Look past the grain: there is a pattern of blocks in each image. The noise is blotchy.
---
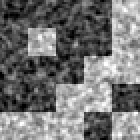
mirrored about the diagonal from the top left
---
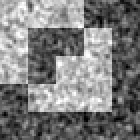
mirrored about the diagonal from the top left
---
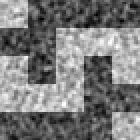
the same after a half turn
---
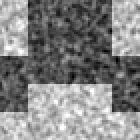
left and right mirror each other
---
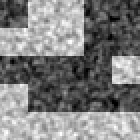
no symmetry
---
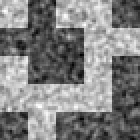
mirrored about the diagonal from the top left
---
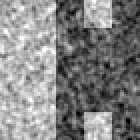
top and bottom mirror each other
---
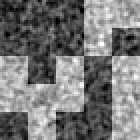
no symmetry
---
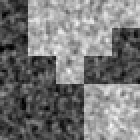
no symmetry
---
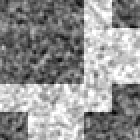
mirrored about the diagonal from the top left
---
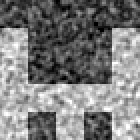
left and right mirror each other
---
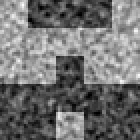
left and right mirror each other
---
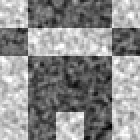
left and right mirror each other
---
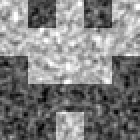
left and right mirror each other
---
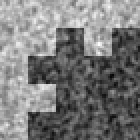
mirrored about the diagonal from the top left
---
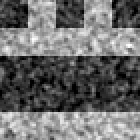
left and right mirror each other
